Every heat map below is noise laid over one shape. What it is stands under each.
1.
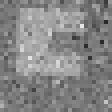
square with a notch
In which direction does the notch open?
right
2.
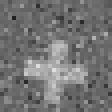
cross
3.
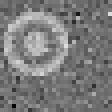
bullseye
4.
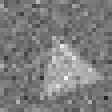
triangle
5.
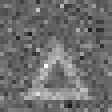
triangle frame
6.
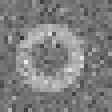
ring
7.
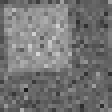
square
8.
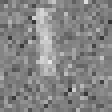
bar
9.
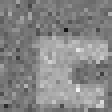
square with a notch
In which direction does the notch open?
right
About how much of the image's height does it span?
two thirds
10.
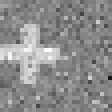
cross
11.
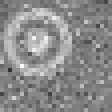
bullseye
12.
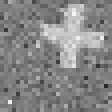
cross
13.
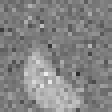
half disc
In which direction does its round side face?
down and left
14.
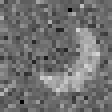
crescent
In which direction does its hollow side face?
up and left
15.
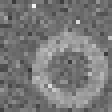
ring
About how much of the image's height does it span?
two thirds
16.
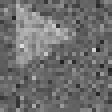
triangle
